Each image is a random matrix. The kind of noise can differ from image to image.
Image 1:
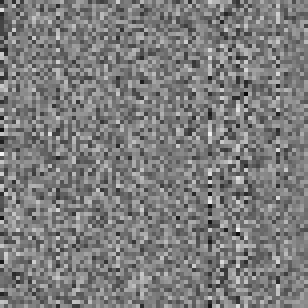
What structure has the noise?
columns of uneven size
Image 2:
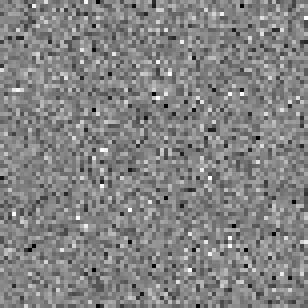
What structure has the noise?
heavy tails
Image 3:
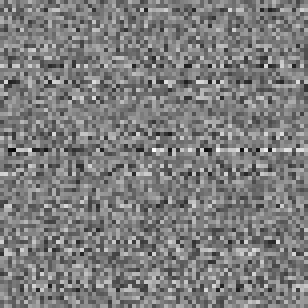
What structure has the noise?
rows of uneven size
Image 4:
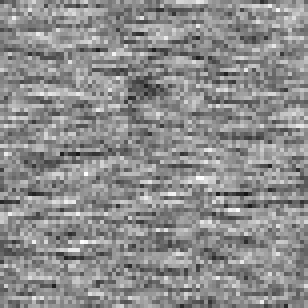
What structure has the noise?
streaked along the rows
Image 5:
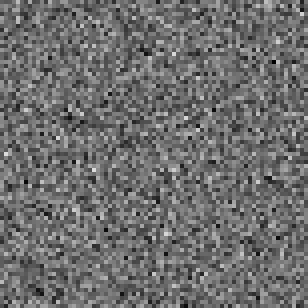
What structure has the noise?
independent entries
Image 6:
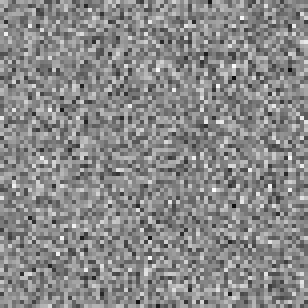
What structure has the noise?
low rank plus noise
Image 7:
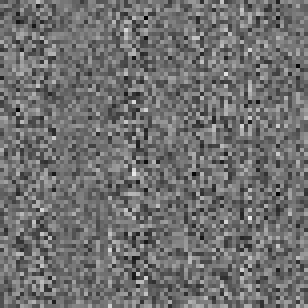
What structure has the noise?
columns of uneven size
